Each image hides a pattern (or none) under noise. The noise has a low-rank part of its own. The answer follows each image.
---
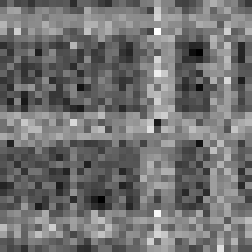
bands of rows crossing bands of columns
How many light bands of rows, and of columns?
3 and 2
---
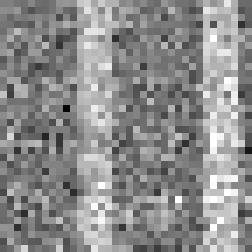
bands of columns
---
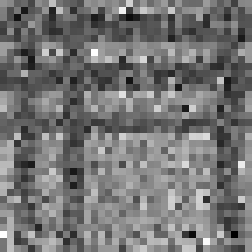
bands of rows crossing bands of columns
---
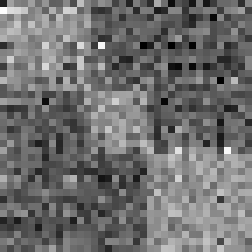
blocks along the diagonal
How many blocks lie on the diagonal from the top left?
3
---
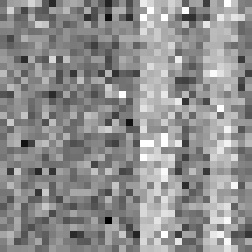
bands of columns
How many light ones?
2
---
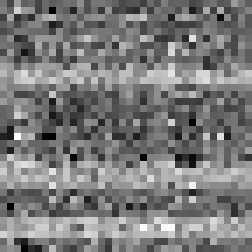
bands of rows
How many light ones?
3
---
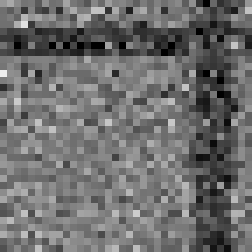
bands of rows crossing bands of columns
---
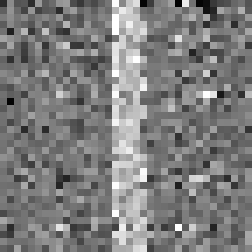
one band of columns
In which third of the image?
middle
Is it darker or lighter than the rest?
lighter
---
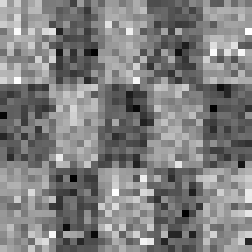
a checkerboard
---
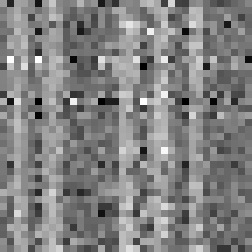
bands of columns
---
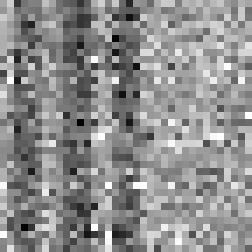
bands of columns
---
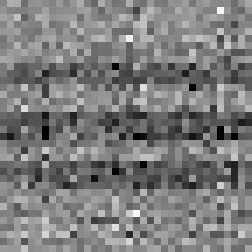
bands of rows
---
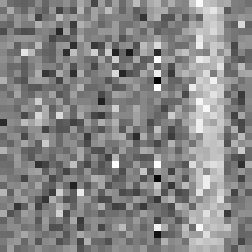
one band of columns
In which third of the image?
right
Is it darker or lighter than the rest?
lighter
